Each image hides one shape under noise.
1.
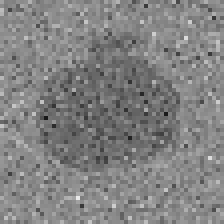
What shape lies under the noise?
apple
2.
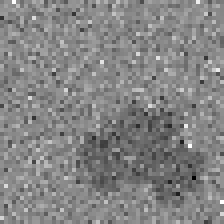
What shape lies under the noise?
car
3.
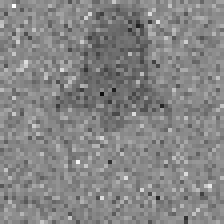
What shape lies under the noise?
bell
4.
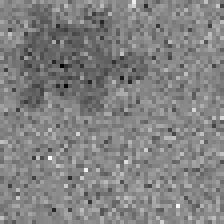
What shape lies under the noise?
turtle
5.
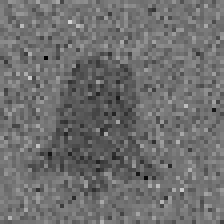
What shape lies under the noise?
bell
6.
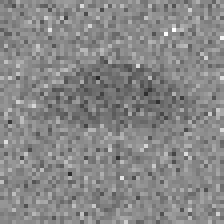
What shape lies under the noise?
umbrella
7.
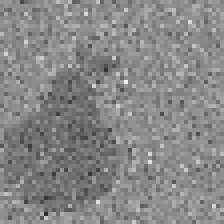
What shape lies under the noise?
pear
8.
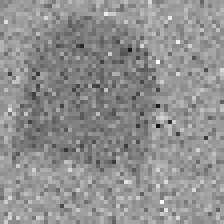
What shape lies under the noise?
ghost
